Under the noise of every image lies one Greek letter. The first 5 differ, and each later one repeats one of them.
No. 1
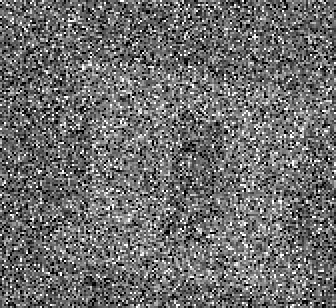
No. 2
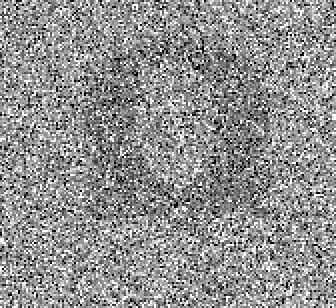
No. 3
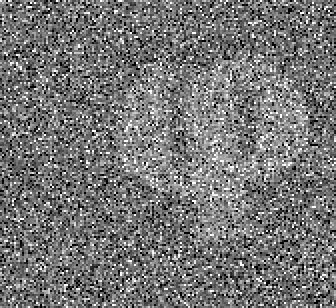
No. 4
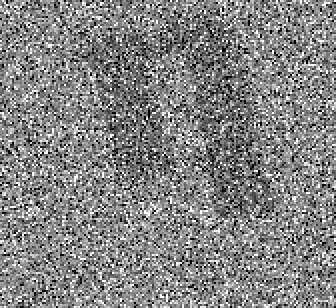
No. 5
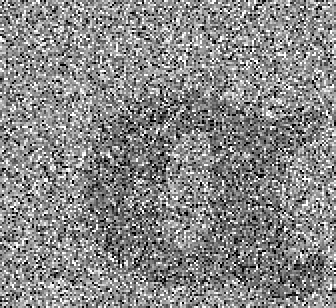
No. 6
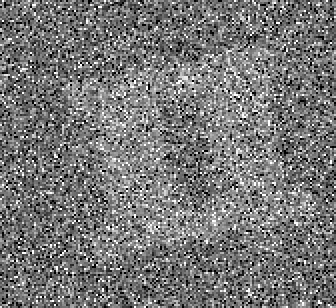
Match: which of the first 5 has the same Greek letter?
1
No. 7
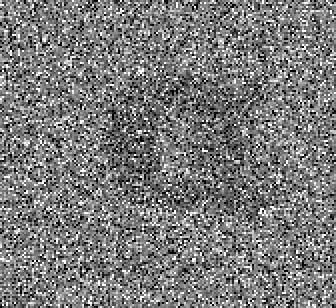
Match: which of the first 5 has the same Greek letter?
5
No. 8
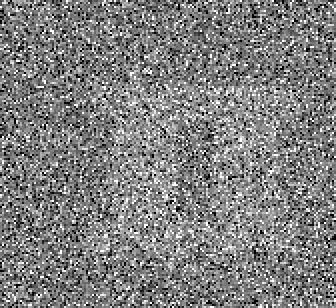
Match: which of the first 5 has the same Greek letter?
1
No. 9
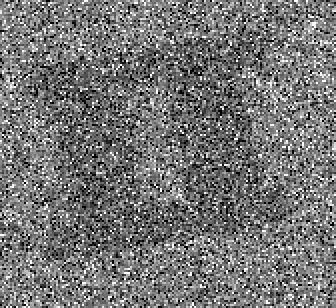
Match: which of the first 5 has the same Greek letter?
1
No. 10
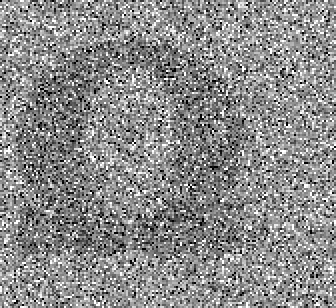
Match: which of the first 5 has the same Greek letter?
2
